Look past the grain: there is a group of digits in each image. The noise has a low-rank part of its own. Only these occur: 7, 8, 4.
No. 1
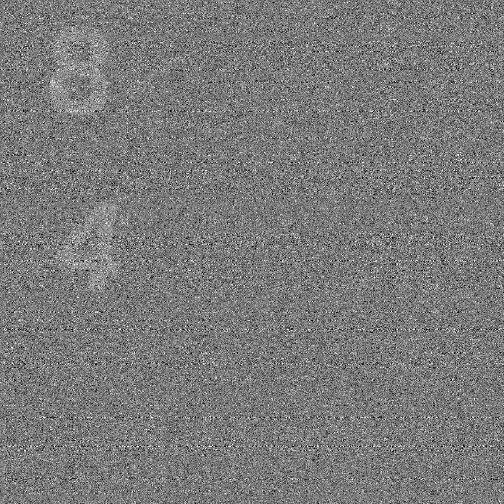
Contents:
top left: 8; middle left: 4
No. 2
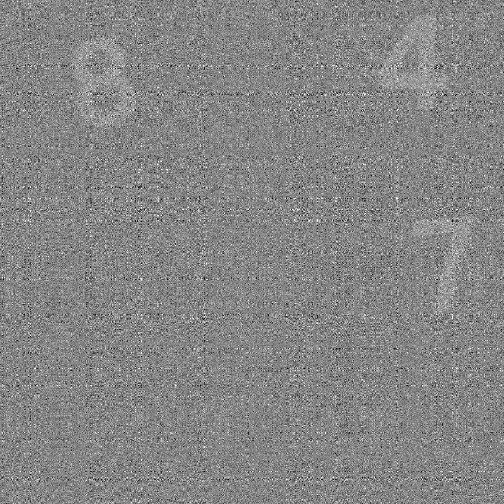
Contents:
top left: 8; top right: 4; middle right: 7
